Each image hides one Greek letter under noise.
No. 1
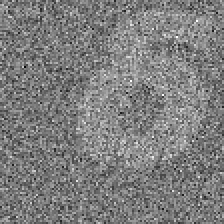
delta
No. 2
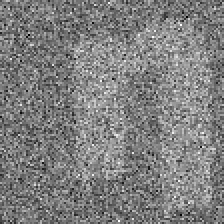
eta
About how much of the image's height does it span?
nearly all
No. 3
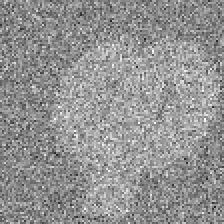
phi
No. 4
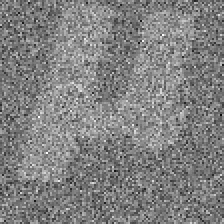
mu
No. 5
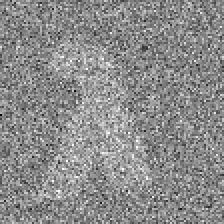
lambda
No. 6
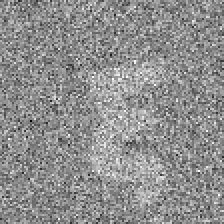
xi
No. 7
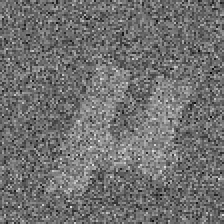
mu
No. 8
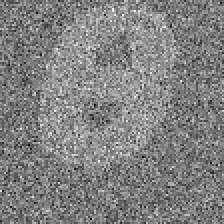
theta
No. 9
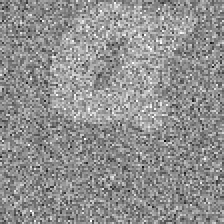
alpha
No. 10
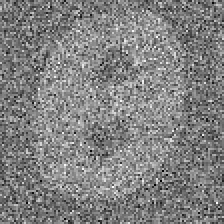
theta
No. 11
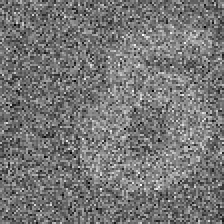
delta
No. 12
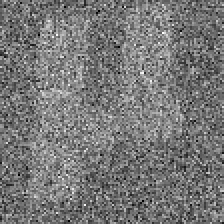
mu
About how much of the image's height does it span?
nearly all
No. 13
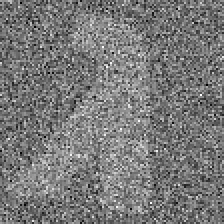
lambda
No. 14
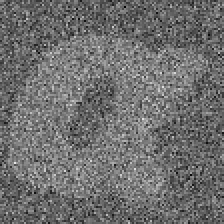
alpha
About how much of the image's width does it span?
nearly all
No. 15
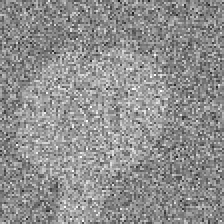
phi
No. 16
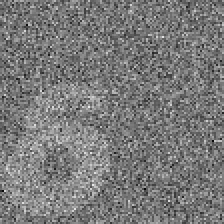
delta
